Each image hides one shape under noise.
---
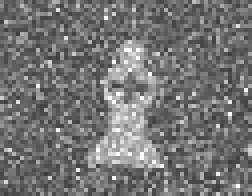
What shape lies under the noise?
chess bishop
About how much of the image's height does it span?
two thirds
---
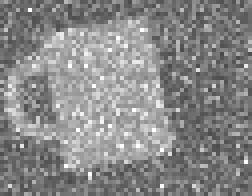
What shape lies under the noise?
cup
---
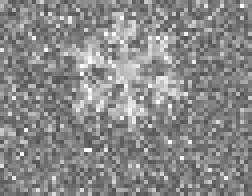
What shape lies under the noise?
snowflake
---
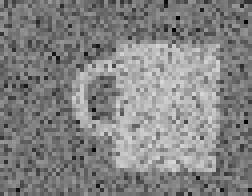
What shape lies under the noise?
cup
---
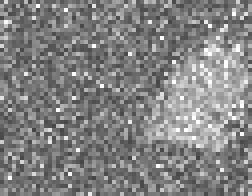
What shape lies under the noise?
chess knight
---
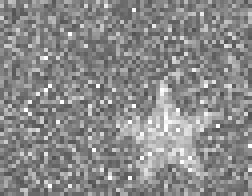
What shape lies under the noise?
star
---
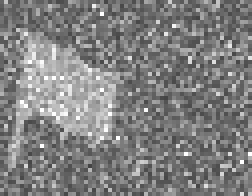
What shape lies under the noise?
flag
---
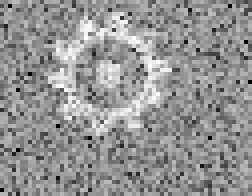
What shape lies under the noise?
gear
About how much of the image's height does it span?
two thirds
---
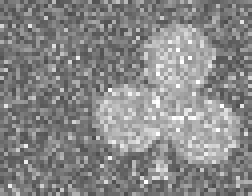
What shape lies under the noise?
club
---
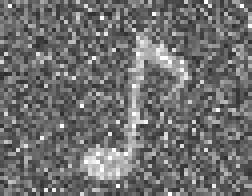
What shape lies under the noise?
musical note
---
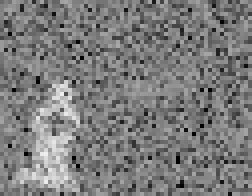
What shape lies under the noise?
chess bishop
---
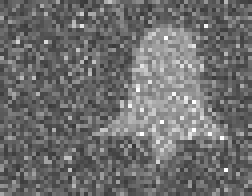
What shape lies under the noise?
bell
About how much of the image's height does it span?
two thirds
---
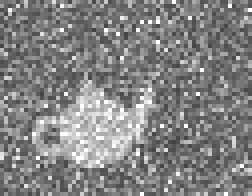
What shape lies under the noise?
teapot
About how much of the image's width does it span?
half
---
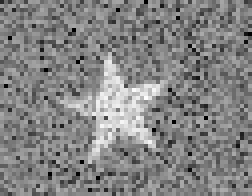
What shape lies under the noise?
star
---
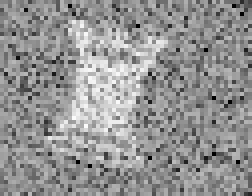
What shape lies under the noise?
chess rook
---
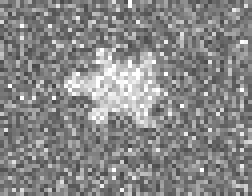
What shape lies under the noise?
turtle
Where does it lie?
centre
